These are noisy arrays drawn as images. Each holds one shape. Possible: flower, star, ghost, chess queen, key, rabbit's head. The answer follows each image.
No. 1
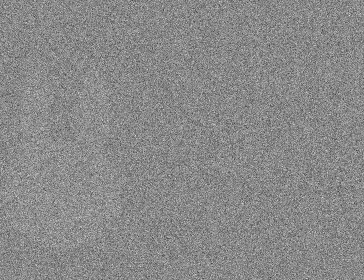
light rabbit's head
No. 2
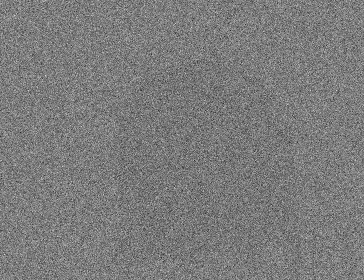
dark ghost
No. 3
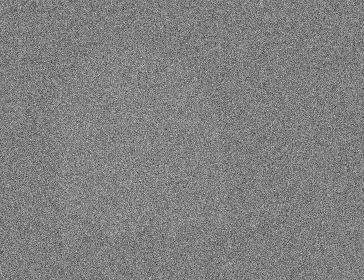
light ghost
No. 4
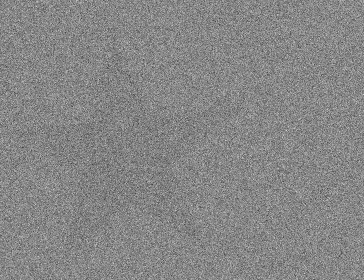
dark star
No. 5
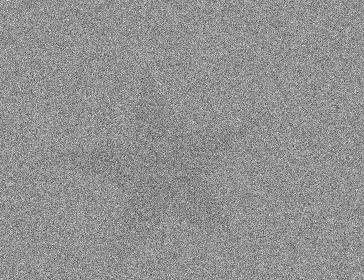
dark star
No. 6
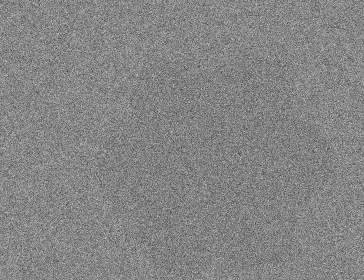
dark flower
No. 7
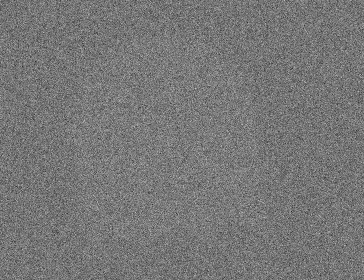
light ghost
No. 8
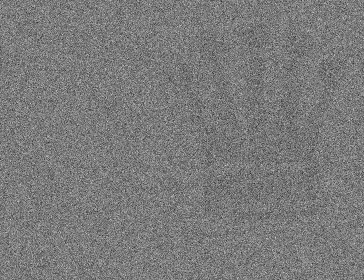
dark chess queen
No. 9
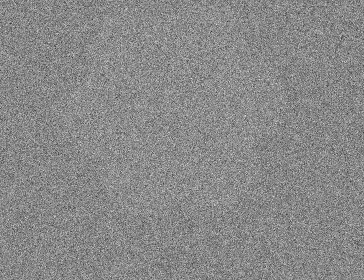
light flower
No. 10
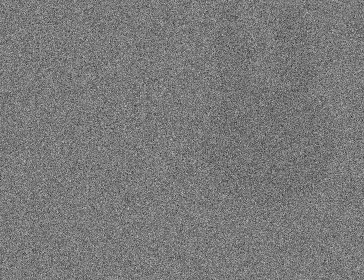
dark rabbit's head
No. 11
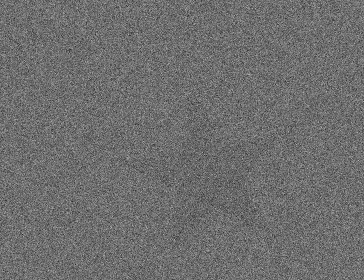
dark star
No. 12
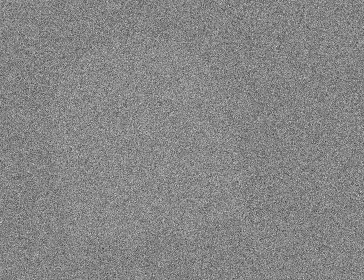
light ghost
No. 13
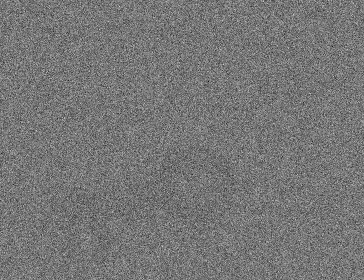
dark key
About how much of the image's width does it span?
half
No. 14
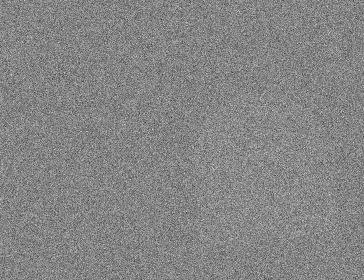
light ghost
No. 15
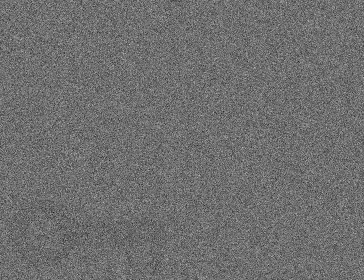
dark key, bottom left
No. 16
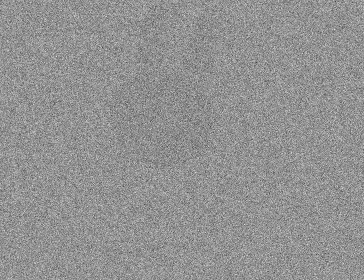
dark rabbit's head
